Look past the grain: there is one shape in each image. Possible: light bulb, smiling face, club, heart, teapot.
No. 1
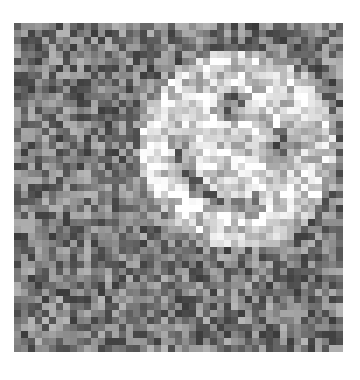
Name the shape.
smiling face
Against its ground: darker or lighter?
lighter
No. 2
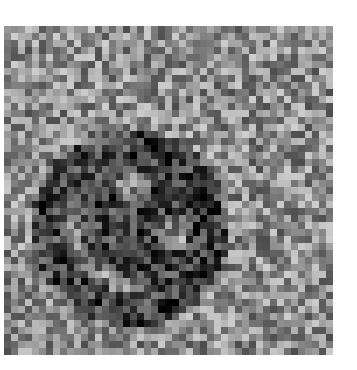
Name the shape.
smiling face
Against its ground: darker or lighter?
darker
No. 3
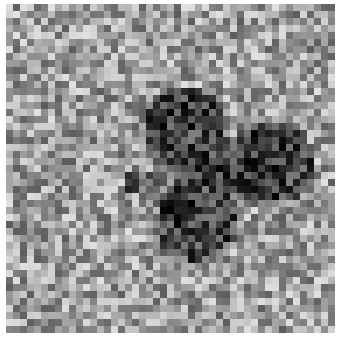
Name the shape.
club
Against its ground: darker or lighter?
darker
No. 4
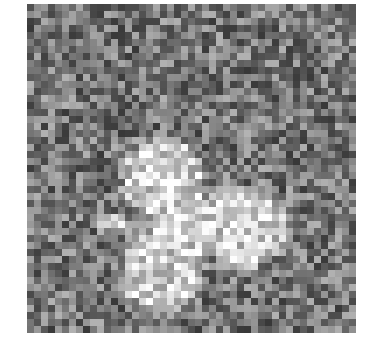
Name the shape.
club
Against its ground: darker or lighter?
lighter
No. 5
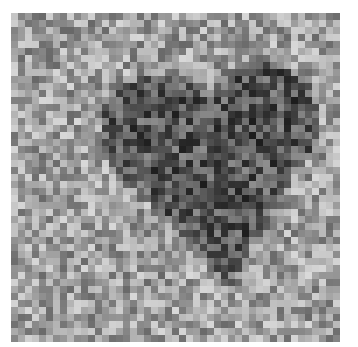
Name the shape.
heart
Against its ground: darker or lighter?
darker
